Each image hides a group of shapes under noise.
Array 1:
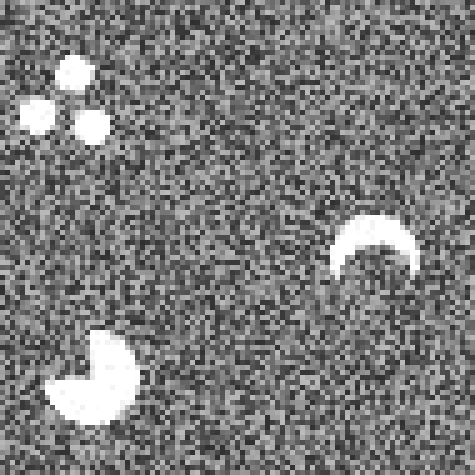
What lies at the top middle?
nothing
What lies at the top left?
three dots
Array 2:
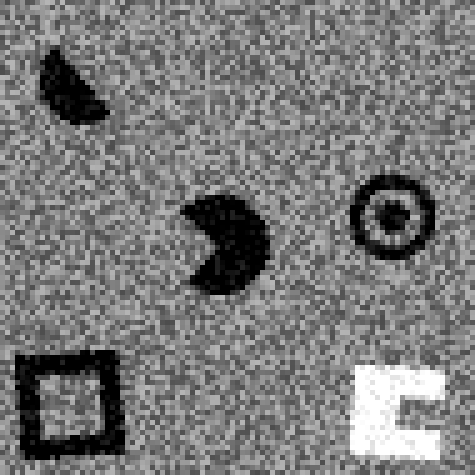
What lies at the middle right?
bullseye
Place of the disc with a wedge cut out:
centre
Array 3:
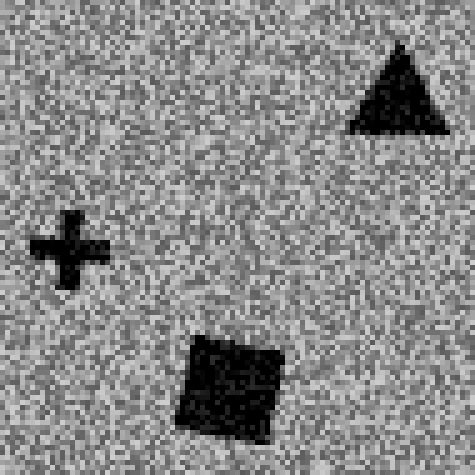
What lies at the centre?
nothing
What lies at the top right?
triangle
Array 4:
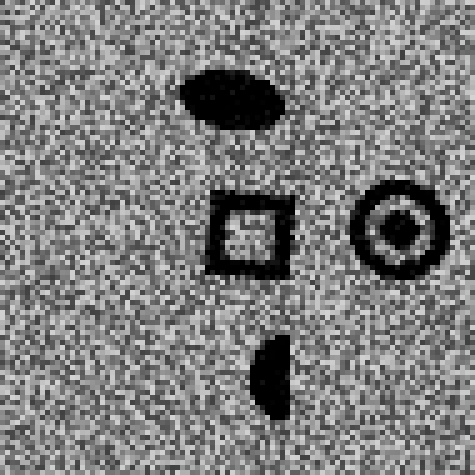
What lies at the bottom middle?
half disc
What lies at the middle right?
bullseye
